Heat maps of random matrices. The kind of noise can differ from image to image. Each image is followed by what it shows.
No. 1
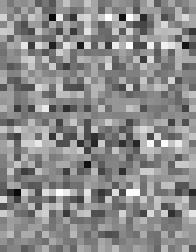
rows of uneven size
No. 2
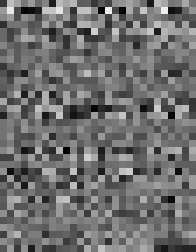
rows of uneven size
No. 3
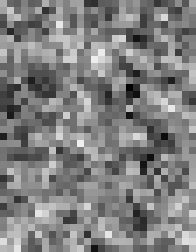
blotchy
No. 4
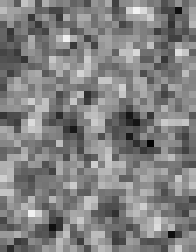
blotchy
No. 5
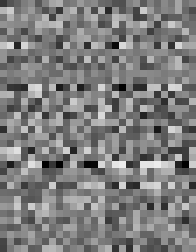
rows of uneven size
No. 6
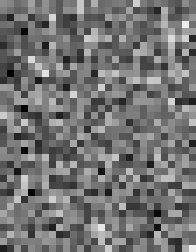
independent entries
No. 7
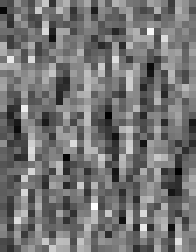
streaked along the columns
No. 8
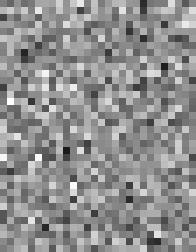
independent entries
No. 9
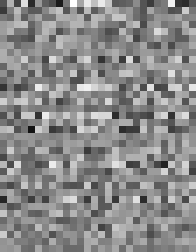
rows of uneven size
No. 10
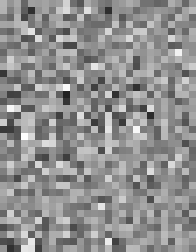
low rank plus noise
